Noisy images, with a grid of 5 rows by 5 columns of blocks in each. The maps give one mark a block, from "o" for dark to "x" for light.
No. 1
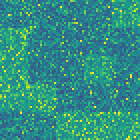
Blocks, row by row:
oooox
xoooo
xooxo
xxooo
ooxxx
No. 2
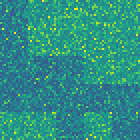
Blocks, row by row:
oxxxx
oxxxx
oooxx
ooooo
xxoxo
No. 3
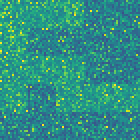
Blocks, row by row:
xxxoo
xoooo
xxxoo
xoxxx
ooooo
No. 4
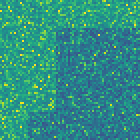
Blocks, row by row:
xxxxx
xxooo
xxooo
xxooo
xoooo
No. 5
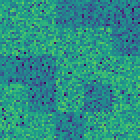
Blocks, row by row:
xxooo
xxxxo
ooxxx
xoxox
xxoxx
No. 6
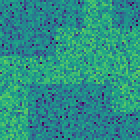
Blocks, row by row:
oooxo
ooxxx
xxxxx
xooox
xoooo
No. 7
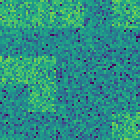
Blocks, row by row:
xxxox
ooooo
xxooo
oxooo
oooox
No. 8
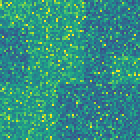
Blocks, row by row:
xxxoo
oxxoo
oxxox
xxooo
xxooo
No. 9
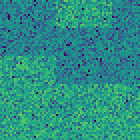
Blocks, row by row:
ooxxo
ooooo
xxooo
xxxxx
xxxxx
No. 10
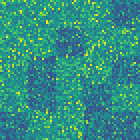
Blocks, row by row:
xxxxo
xxoxx
xoxxo
xoxox
oxxoo
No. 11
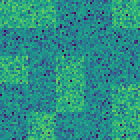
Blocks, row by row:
xxoox
ooooo
xoxoo
ooxox
oxoox
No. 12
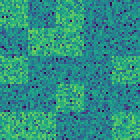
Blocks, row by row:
xoxoo
oxxoo
xooox
ooxoo
xxoox
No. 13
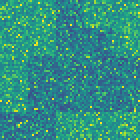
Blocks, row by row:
xxoxx
xxoox
xoooo
xoooo
ooxxx
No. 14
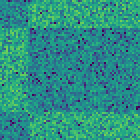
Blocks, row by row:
oxxxx
xoooo
xoooo
xoooo
oxxxx
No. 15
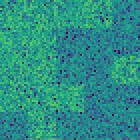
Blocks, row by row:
xxxxo
xxooo
xxoox
xxxoo
oxooo
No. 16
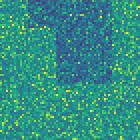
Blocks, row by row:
xooox
xxoox
xxoox
xxxxx
xxxxx
